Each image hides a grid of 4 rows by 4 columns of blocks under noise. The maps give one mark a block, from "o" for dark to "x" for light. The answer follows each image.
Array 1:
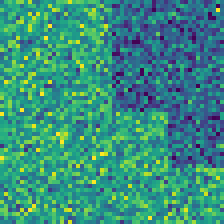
x x o o
x x o o
x x x o
x x x x
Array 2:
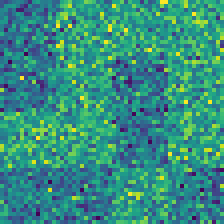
o x x x
o x o x
x x o x
o o x o
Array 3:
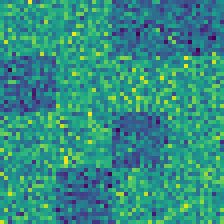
x x o o
o x x x
x x o x
x o x x
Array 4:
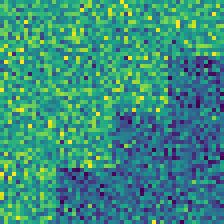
x x x x
x x x o
x x o o
x o o o
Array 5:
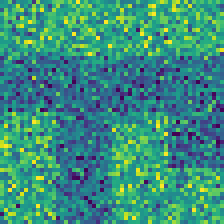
x x x x
o o o o
x o x o
x o x x
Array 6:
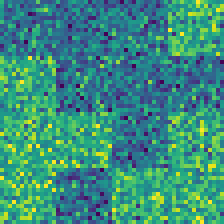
o o o x
x o o o
x x o x
x o x x
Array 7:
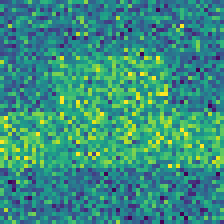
o o o o
o x x o
x x x x
o o o o
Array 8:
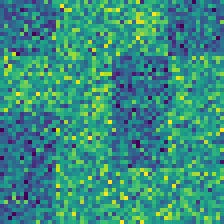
o x x o
x x o x
o x o x
o x x x
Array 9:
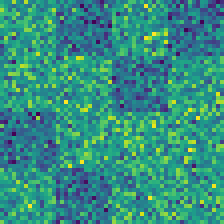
x o x o
x x o x
o x x x
x o x x
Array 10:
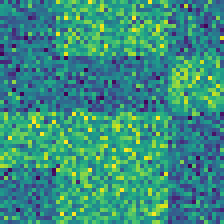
o x x o
o o o x
x x x o
o x x o
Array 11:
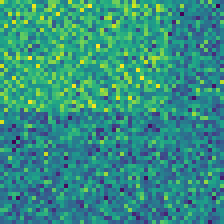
x x x o
x x x o
o o o o
o o o o
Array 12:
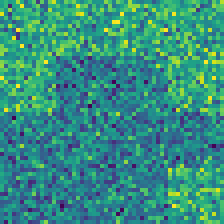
x x x x
x o o x
o o o o
o o o x
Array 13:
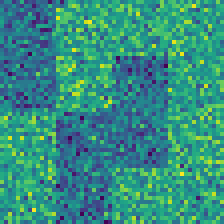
o x x x
o x o x
x o o x
x o x x
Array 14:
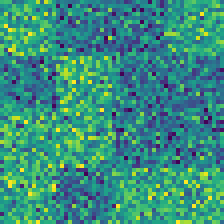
x o o x
o x o o
x x o o
x o x x
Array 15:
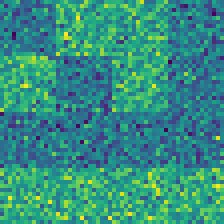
o x x o
x o x o
o o o o
x x x x
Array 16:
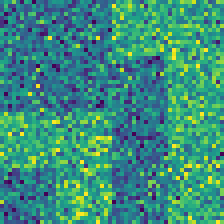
o o x x
o o o x
x x o x
o x o x
